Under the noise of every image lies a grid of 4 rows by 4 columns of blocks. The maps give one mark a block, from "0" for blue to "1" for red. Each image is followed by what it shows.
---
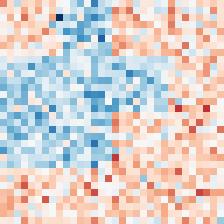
1011
0001
0011
1111
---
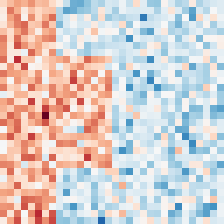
1000
1100
1100
1000
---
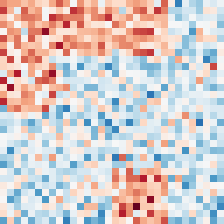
1110
1000
0000
0010
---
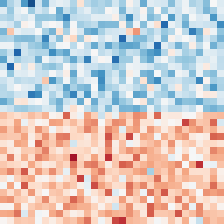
0000
0000
1111
1111
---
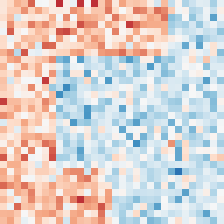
1110
1000
1000
1100
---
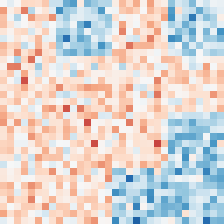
1010
1111
1110
1100
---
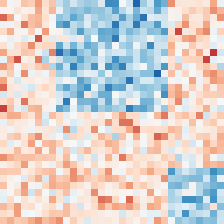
1001
1001
1111
1110
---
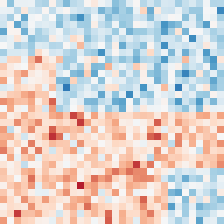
0000
1000
1111
1110
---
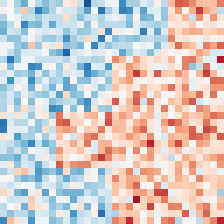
0001
0011
0111
0011
